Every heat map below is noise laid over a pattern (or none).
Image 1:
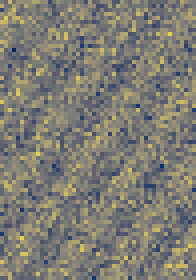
diagonal stripes
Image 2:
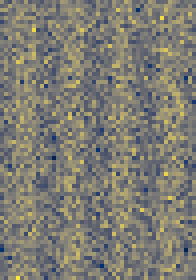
vertical stripes
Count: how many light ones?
4
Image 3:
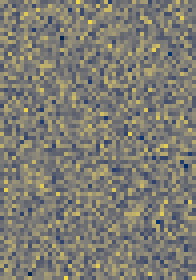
only noise
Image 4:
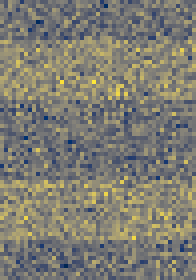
horizontal stripes
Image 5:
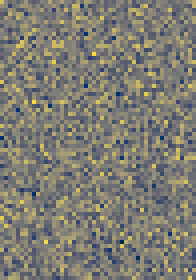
only noise
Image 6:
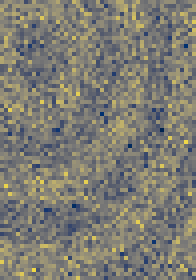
rings round one point
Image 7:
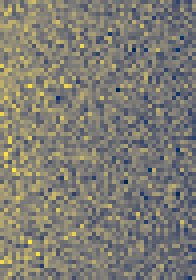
a smooth slope
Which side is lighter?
left
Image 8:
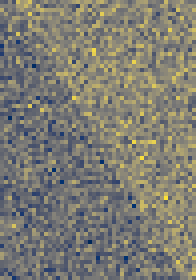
a sharp edge
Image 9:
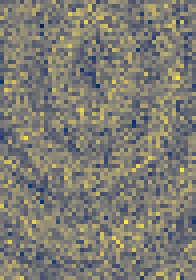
rings round one point
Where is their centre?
top middle
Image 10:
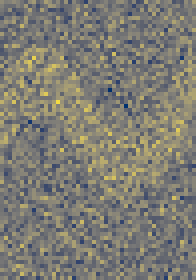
a wavy band
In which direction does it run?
left to right
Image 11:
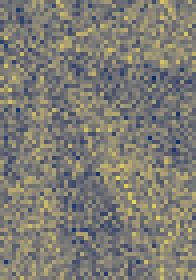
spokes from one point
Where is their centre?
top left
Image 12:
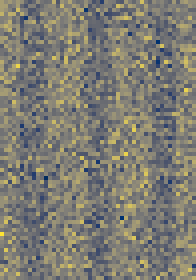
vertical stripes
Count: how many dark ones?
3
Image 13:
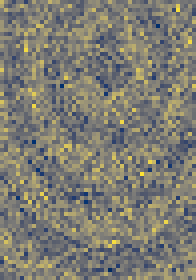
rings round one point
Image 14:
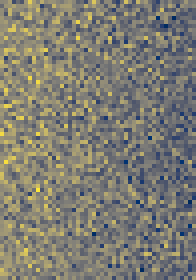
a smooth slope
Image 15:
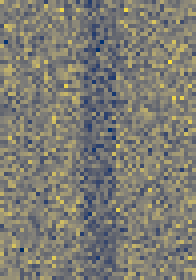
one vertical stripe
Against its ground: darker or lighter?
darker
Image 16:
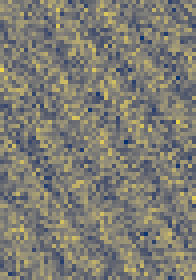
diagonal stripes
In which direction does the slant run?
top left to bottom right
